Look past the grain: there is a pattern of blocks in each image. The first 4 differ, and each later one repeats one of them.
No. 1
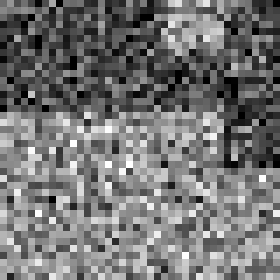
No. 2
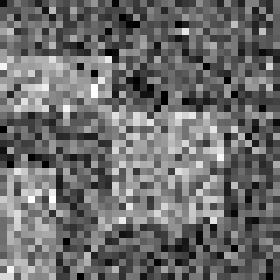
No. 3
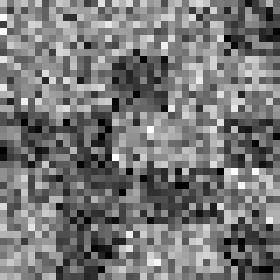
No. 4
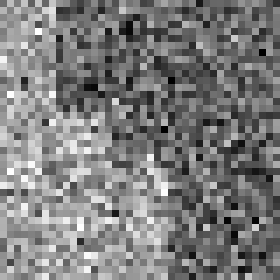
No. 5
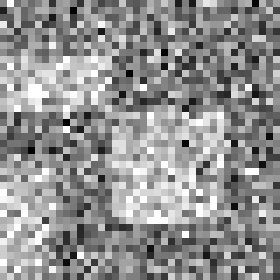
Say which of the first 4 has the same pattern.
2
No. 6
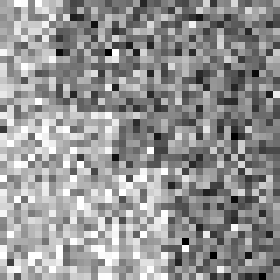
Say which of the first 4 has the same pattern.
4
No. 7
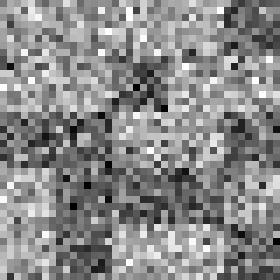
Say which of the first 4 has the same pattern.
3
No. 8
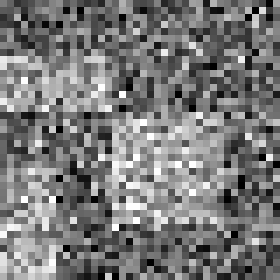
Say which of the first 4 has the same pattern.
2
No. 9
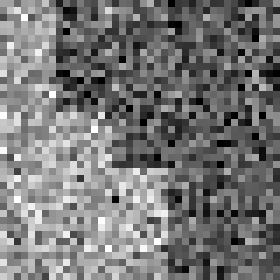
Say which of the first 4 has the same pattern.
4
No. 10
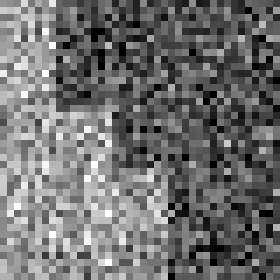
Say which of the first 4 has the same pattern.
4
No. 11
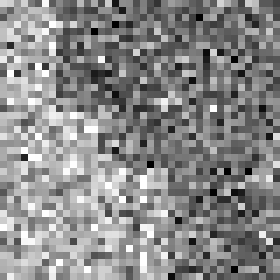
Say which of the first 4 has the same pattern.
4
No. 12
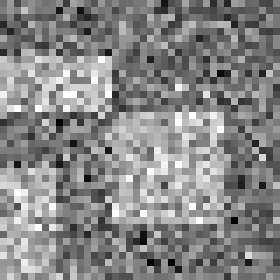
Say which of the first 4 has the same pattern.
2
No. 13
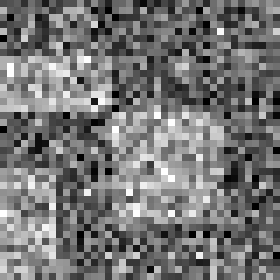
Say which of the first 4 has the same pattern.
2
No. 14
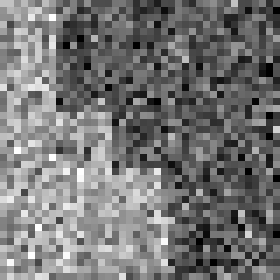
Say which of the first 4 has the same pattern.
4
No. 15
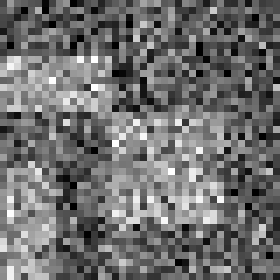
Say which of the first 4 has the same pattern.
2
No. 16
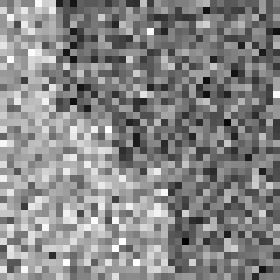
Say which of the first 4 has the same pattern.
4
